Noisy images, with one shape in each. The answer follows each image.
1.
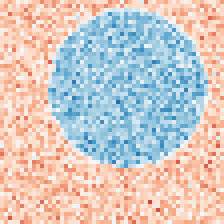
disc
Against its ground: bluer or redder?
bluer
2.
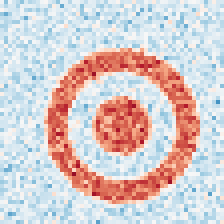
bullseye
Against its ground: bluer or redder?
redder
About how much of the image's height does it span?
two thirds
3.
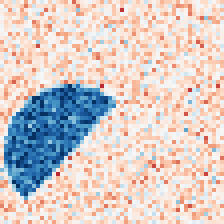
half disc
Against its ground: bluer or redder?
bluer
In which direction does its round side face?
up and left
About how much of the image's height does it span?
half
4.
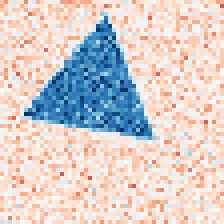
triangle
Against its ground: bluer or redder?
bluer
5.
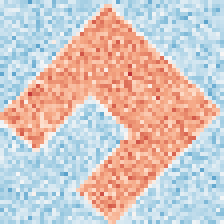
square with a notch
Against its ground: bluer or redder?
redder
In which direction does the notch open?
down and left
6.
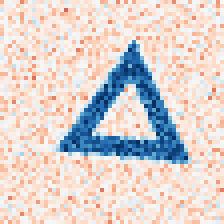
triangle frame
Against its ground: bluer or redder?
bluer
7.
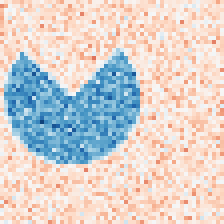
disc with a wedge cut out
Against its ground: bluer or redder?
bluer
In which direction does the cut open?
up
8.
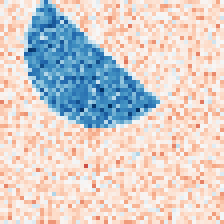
half disc
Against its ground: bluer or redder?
bluer
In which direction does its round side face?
down and left
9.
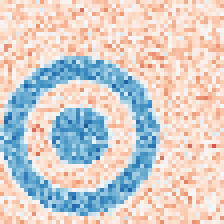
bullseye
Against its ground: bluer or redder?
bluer
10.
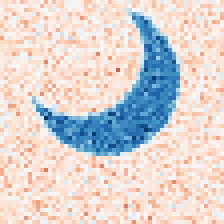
crescent
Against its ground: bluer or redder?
bluer
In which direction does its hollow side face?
up and left
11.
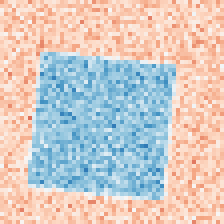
square
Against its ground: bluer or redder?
bluer
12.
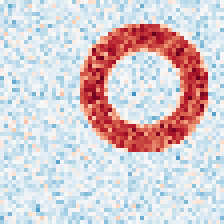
ring
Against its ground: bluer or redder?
redder
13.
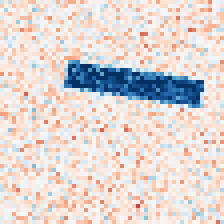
bar
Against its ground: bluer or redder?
bluer
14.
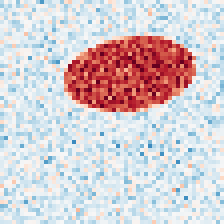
ellipse
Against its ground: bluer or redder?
redder
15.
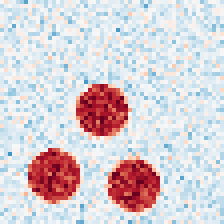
three dots
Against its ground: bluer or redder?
redder
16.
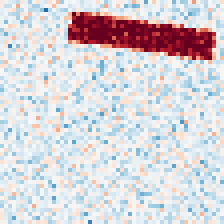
bar
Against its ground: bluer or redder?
redder
